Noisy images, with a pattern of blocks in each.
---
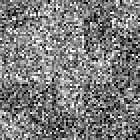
mirrored about the diagonal from the top left
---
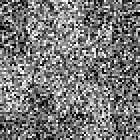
no symmetry
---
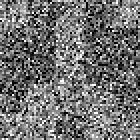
left and right mirror each other
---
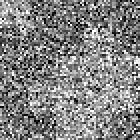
mirrored about the diagonal from the top left
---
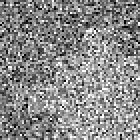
mirrored about the diagonal from the top left
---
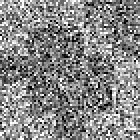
mirrored about the diagonal from the bottom left
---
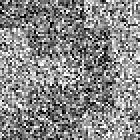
top and bottom mirror each other
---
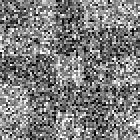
mirrored about the diagonal from the top left
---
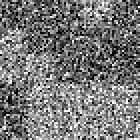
no symmetry
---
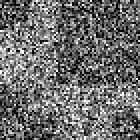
mirrored about the diagonal from the bottom left
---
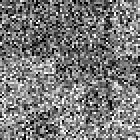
no symmetry
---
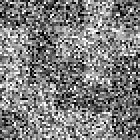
mirrored about the diagonal from the bottom left
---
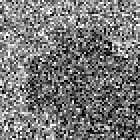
mirrored about the diagonal from the top left
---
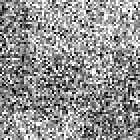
no symmetry
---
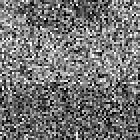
left and right mirror each other
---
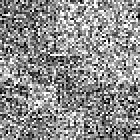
mirrored about the diagonal from the bottom left
